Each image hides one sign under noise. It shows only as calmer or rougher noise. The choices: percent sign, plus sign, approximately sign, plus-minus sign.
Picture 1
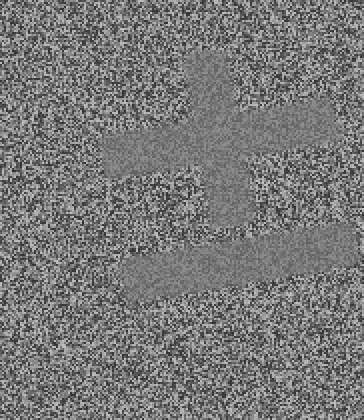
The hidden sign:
plus-minus sign
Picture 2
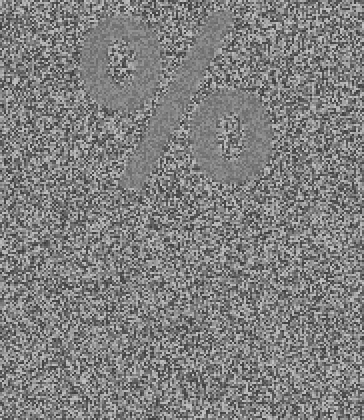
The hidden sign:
percent sign
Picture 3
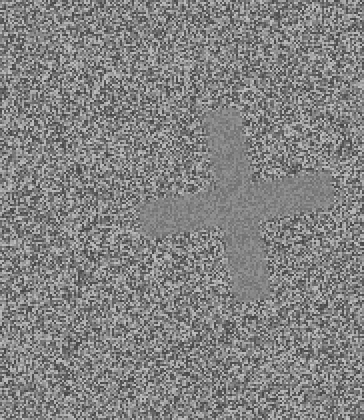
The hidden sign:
plus sign
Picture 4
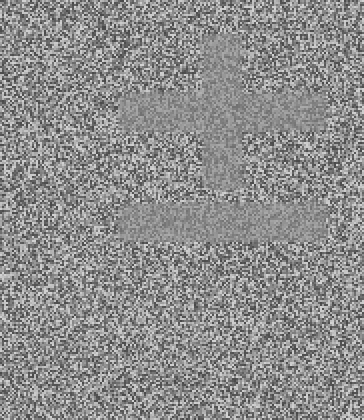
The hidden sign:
plus-minus sign
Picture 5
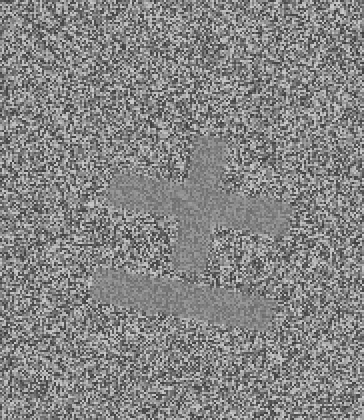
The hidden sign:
plus-minus sign
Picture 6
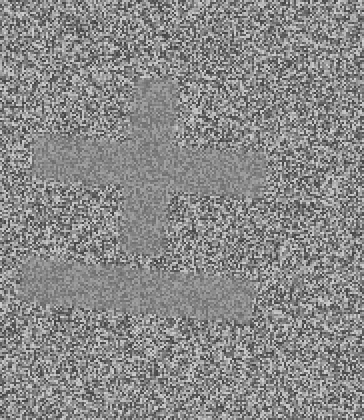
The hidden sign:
plus-minus sign
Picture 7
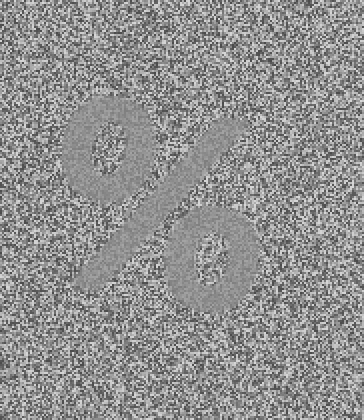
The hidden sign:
percent sign
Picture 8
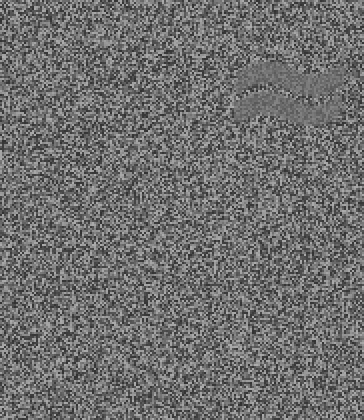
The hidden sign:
approximately sign
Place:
top right
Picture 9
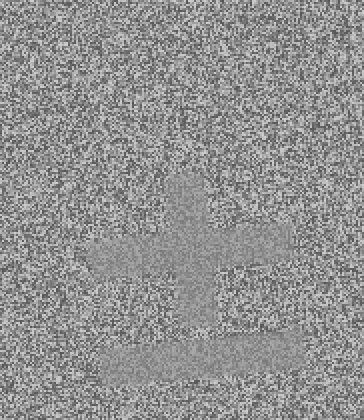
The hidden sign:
plus-minus sign
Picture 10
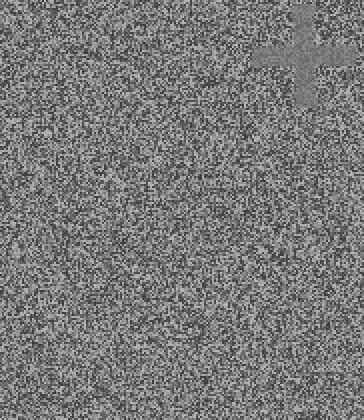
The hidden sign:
plus sign
